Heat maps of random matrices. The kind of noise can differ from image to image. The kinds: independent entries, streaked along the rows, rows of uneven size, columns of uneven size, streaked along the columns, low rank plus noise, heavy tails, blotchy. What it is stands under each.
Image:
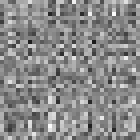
low rank plus noise
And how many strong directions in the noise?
two
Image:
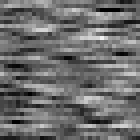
streaked along the rows
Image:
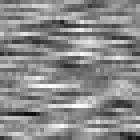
streaked along the rows
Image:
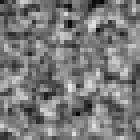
blotchy
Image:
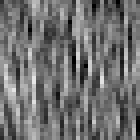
streaked along the columns
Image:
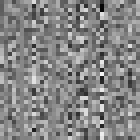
columns of uneven size
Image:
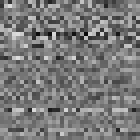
rows of uneven size
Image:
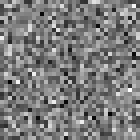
independent entries
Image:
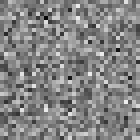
independent entries
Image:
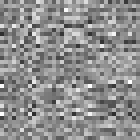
low rank plus noise
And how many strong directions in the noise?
two
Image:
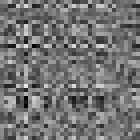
low rank plus noise
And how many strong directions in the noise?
one
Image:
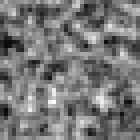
blotchy
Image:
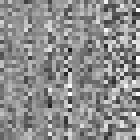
columns of uneven size
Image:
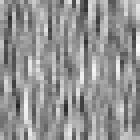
streaked along the columns
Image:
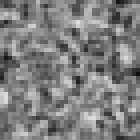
blotchy
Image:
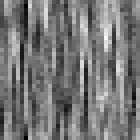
streaked along the columns
